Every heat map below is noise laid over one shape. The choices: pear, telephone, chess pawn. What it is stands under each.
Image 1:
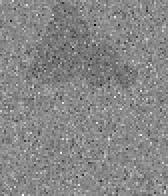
chess pawn
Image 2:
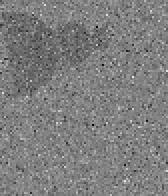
chess pawn
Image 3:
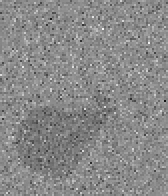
pear
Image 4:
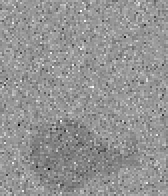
pear
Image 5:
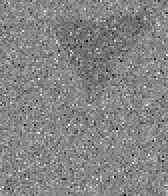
chess pawn
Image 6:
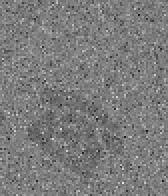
telephone
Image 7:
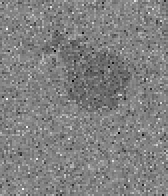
pear
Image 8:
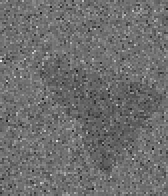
chess pawn
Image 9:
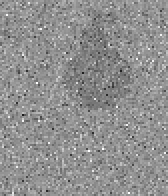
pear
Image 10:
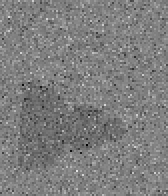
chess pawn
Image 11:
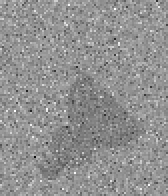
chess pawn
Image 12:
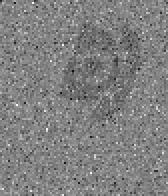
telephone
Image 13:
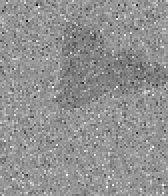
chess pawn
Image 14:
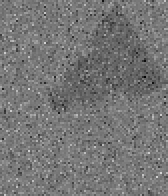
chess pawn
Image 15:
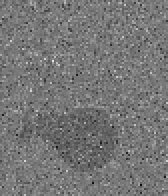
pear
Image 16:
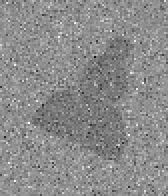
chess pawn
